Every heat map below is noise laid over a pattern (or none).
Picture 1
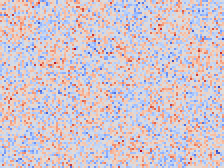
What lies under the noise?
a checkerboard
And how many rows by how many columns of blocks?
4 by 6
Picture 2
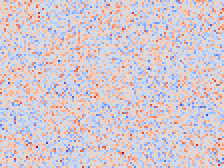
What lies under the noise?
a checkerboard
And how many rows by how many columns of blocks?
5 by 5
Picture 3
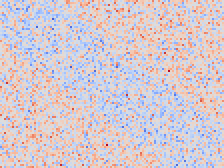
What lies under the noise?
a diagonal band
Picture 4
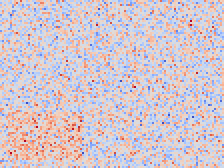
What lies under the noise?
one block
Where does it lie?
bottom left
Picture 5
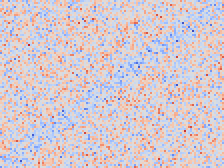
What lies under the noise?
a diagonal band
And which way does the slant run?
bottom left to top right
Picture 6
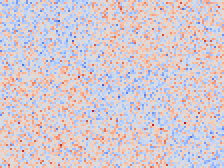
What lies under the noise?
blocks along the diagonal
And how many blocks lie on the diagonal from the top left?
3
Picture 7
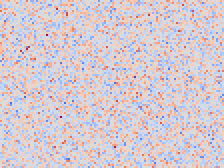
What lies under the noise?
only noise
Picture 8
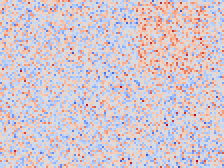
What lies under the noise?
one block
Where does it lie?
top right
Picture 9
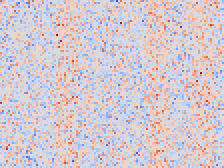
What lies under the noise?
bands of columns
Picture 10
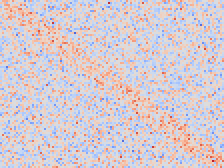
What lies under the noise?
a diagonal band
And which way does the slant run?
top left to bottom right
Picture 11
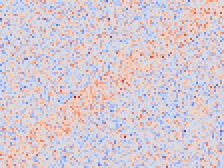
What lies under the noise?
a diagonal band
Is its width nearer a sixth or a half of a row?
a sixth
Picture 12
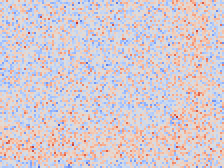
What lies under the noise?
bands of rows crossing bands of columns
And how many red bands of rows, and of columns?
1 and 1
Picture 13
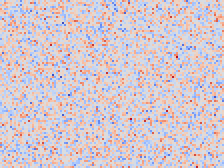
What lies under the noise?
only noise
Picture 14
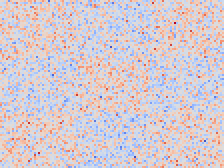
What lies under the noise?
a checkerboard
